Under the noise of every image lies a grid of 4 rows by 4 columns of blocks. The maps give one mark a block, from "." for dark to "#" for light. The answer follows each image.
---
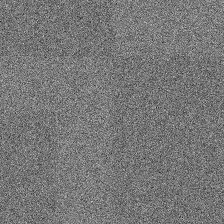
. . # #
# # . .
. # . .
. # . .
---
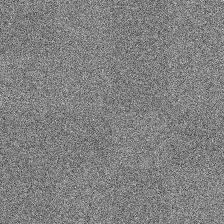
. # . #
# # . #
. . # .
. # . #
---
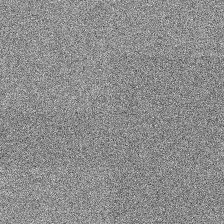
# # # #
# # . .
. . . .
# # . .
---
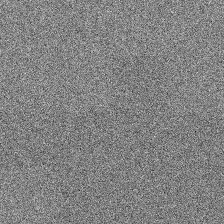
# # # #
# # . #
. . . .
# . . .
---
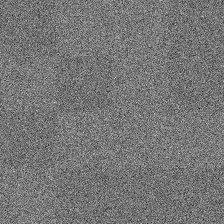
. # # .
# . # .
. # # #
# . . .
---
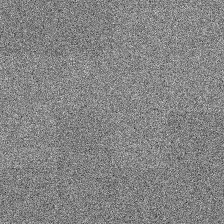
. . # #
# # # #
# . # .
. . . .
